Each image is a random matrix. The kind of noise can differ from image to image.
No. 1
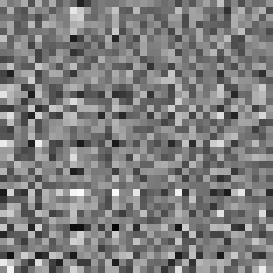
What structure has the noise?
low rank plus noise
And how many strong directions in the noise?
two
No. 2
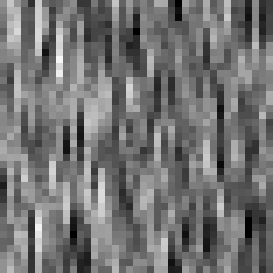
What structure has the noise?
streaked along the columns
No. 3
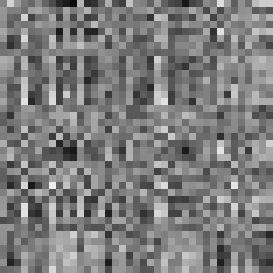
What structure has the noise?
low rank plus noise
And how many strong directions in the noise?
two
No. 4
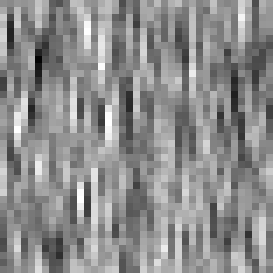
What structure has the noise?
streaked along the columns
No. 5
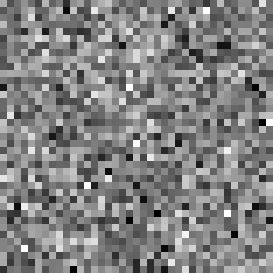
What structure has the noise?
independent entries
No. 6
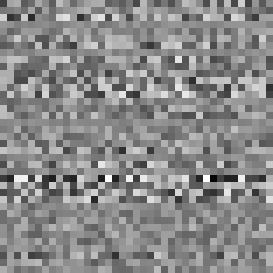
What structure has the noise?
rows of uneven size
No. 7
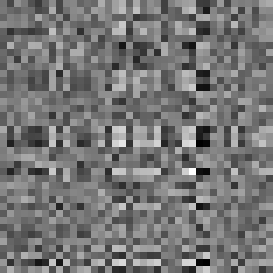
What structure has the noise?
low rank plus noise
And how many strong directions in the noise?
one
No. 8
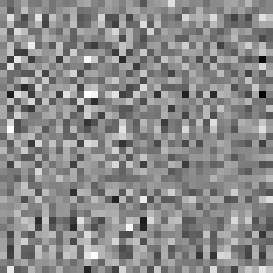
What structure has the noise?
low rank plus noise
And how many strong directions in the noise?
two
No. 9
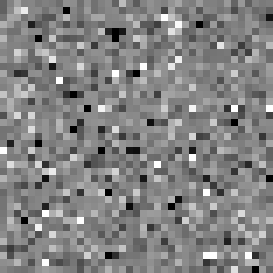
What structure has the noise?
heavy tails
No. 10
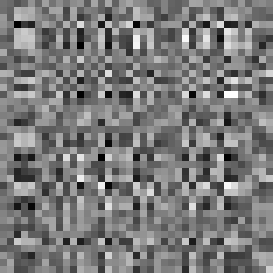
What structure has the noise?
low rank plus noise
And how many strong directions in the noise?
one
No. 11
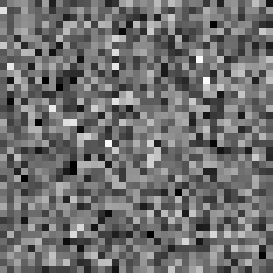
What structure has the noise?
independent entries
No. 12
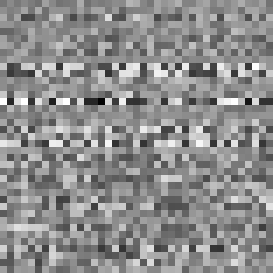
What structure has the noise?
rows of uneven size
